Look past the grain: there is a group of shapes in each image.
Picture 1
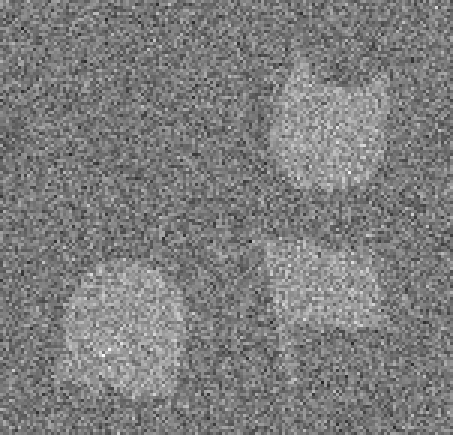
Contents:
top right: cat's head; bottom left: ghost; bottom right: flag
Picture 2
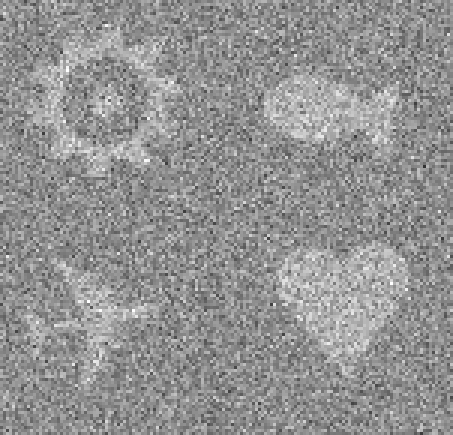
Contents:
top left: gear; top right: fish; bottom left: airplane; bottom right: heart
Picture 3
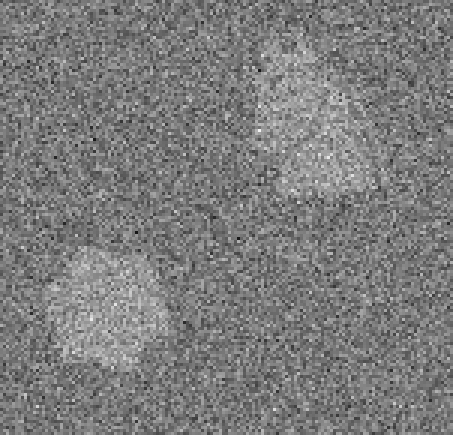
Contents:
top right: chess knight; bottom left: flower
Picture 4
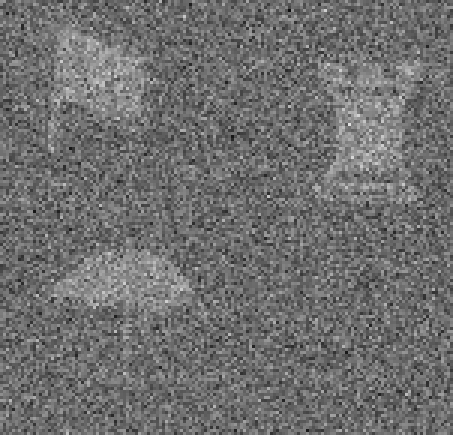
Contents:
top left: flag; top right: chess rook; bottom left: umbrella
